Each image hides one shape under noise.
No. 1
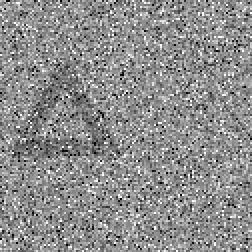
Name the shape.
triangle frame
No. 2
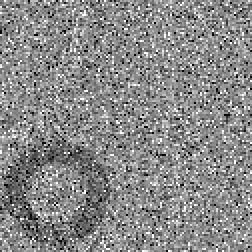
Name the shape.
ring
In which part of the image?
bottom left
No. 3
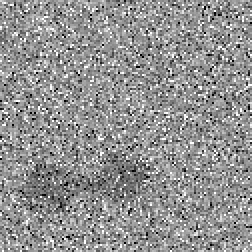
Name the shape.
dumbbell
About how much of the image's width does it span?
half
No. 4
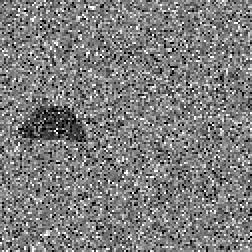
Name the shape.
half disc
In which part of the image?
middle left
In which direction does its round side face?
up
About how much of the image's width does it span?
a quarter
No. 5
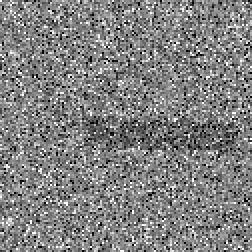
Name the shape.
bar
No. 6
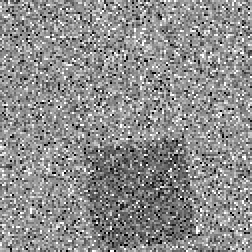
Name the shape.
square
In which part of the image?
bottom middle
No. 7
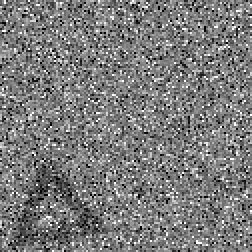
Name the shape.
triangle frame
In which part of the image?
bottom left
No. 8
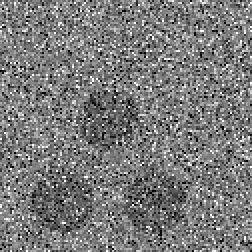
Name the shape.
three dots
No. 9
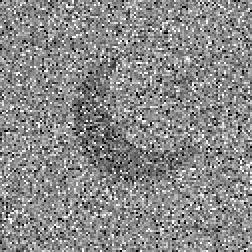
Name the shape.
crescent
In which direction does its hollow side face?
up and right
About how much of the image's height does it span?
half
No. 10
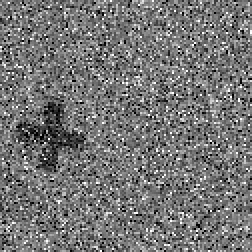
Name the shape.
cross
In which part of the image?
middle left
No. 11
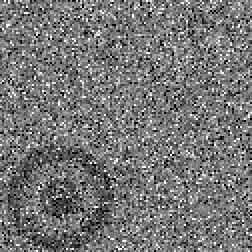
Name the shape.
bullseye
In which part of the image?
bottom left
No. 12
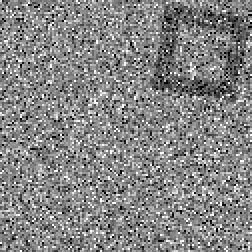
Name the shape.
square frame
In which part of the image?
top right
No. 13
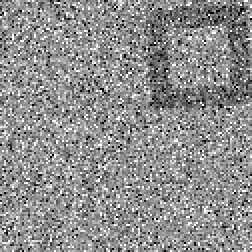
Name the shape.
square frame
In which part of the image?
top right
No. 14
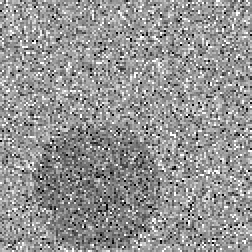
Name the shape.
disc
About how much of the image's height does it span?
half
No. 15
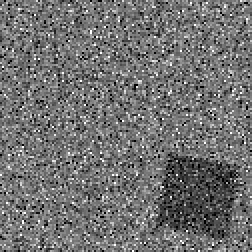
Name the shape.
square
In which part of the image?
bottom right
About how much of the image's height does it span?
a third
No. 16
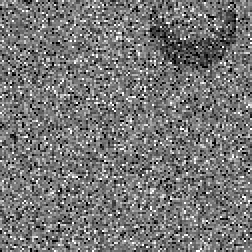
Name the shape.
crescent
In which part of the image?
top right
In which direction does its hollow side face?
up
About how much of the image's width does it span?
a third
